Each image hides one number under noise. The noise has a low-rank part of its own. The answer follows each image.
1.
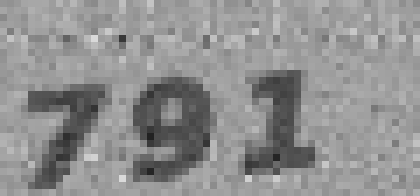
791
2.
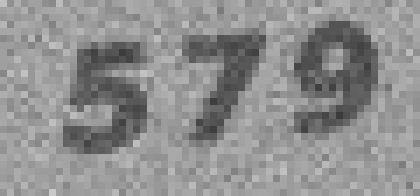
579
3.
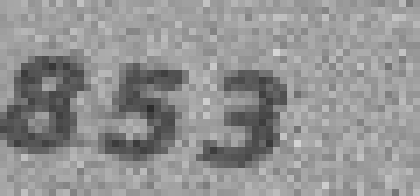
853
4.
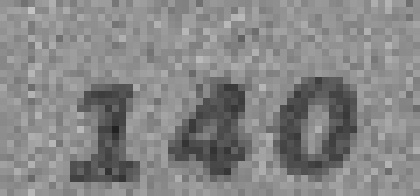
140
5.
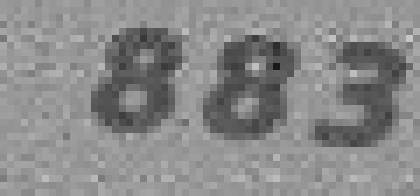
883
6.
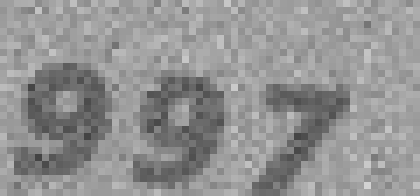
997
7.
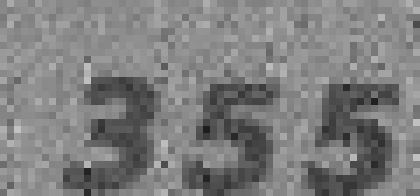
355
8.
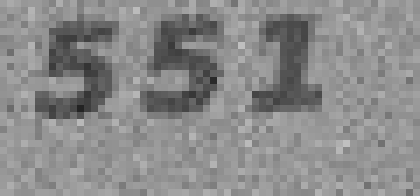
551
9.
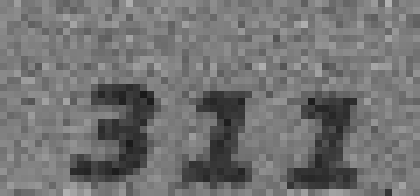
311
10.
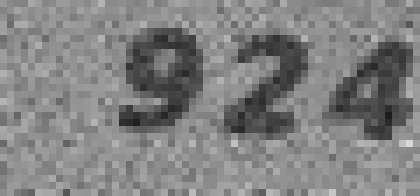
924
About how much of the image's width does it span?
two thirds
